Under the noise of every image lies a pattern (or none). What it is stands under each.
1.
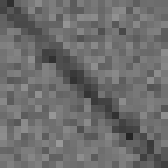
a diagonal band
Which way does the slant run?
top left to bottom right
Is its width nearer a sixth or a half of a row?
a sixth
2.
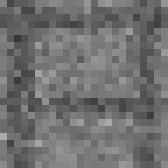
bands of rows crossing bands of columns
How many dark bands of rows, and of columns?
2 and 2
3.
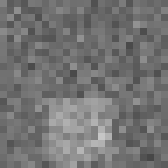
one block
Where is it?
bottom middle
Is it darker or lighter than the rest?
lighter
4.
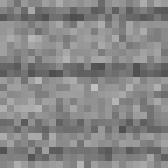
bands of rows
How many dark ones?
4
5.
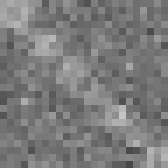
blocks along the diagonal
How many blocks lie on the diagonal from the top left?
7
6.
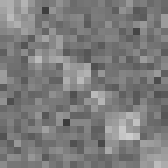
blocks along the diagonal
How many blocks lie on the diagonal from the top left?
6
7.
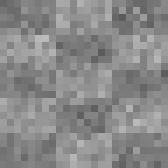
a checkerboard
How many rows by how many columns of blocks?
5 by 3
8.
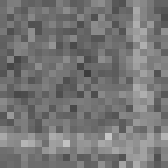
bands of rows crossing bands of columns
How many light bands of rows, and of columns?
1 and 1
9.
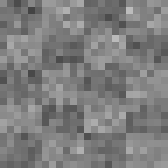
a checkerboard
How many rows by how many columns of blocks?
5 by 4
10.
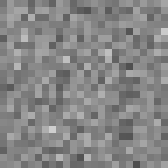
only noise
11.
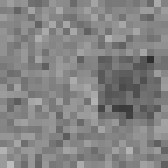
one block
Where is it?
middle right
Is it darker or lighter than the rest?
darker
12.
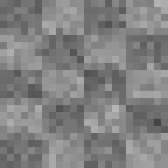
a checkerboard
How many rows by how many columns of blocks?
5 by 4
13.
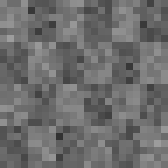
a checkerboard
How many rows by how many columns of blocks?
4 by 6
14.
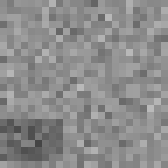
one block
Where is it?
bottom left
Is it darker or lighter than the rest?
darker
